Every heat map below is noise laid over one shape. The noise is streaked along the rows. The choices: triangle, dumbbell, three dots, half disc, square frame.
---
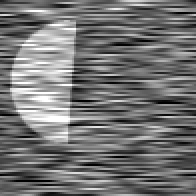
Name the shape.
half disc
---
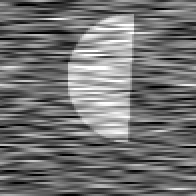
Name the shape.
half disc
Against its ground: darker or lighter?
lighter
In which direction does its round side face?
left
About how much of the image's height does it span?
two thirds
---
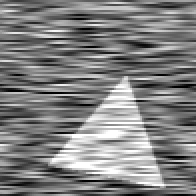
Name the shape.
triangle
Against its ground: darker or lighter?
lighter
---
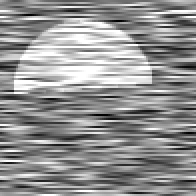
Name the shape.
half disc
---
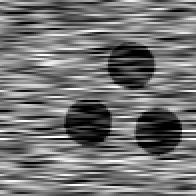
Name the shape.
three dots
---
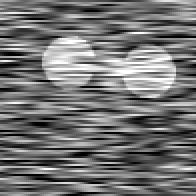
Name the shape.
dumbbell
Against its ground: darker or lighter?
lighter
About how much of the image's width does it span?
two thirds
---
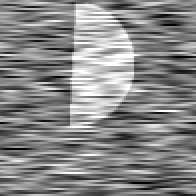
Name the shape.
half disc
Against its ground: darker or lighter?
lighter
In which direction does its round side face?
right
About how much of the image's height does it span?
two thirds
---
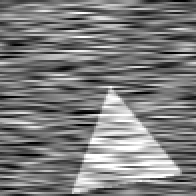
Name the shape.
triangle
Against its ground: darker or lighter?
lighter
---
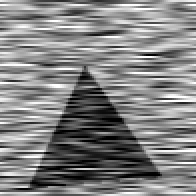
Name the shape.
triangle
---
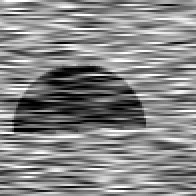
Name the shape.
half disc
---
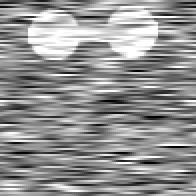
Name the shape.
dumbbell
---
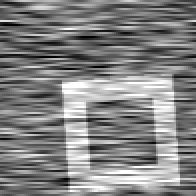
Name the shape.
square frame
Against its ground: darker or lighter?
lighter
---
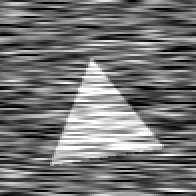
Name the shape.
triangle
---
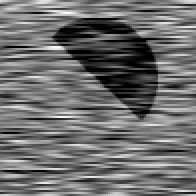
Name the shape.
half disc
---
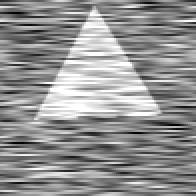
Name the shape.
triangle
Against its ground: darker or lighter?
lighter
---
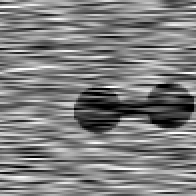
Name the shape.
dumbbell
